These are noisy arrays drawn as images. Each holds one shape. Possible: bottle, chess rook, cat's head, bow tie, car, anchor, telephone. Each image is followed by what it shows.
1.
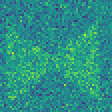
bow tie
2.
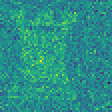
chess rook
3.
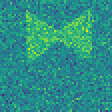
bow tie
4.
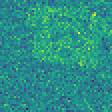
telephone
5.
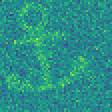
anchor
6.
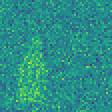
bottle
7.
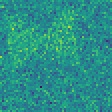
bow tie
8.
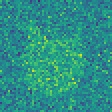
cat's head
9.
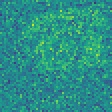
telephone
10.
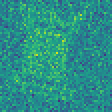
chess rook
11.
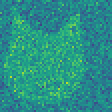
cat's head
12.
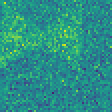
bow tie
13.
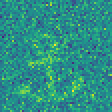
anchor
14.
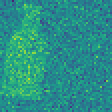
bottle
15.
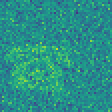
telephone
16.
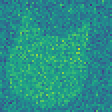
cat's head
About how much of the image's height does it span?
nearly all
